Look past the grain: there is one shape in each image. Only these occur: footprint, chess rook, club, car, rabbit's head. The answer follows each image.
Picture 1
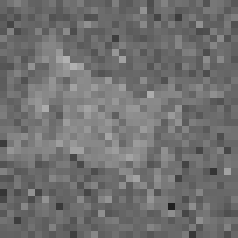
chess rook
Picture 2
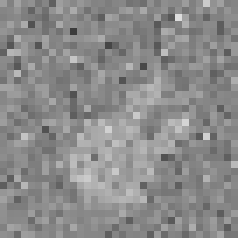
rabbit's head
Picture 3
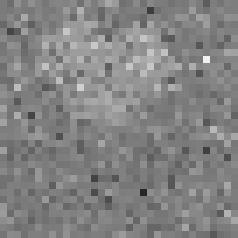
car
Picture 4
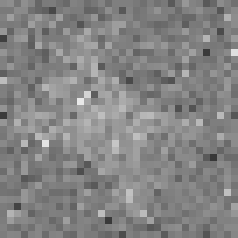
chess rook
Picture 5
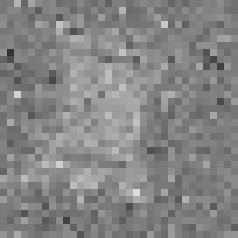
chess rook
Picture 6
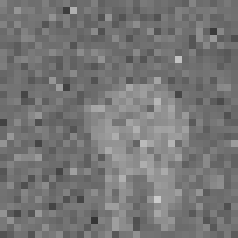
rabbit's head
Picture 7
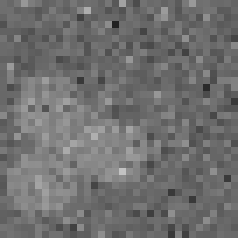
club
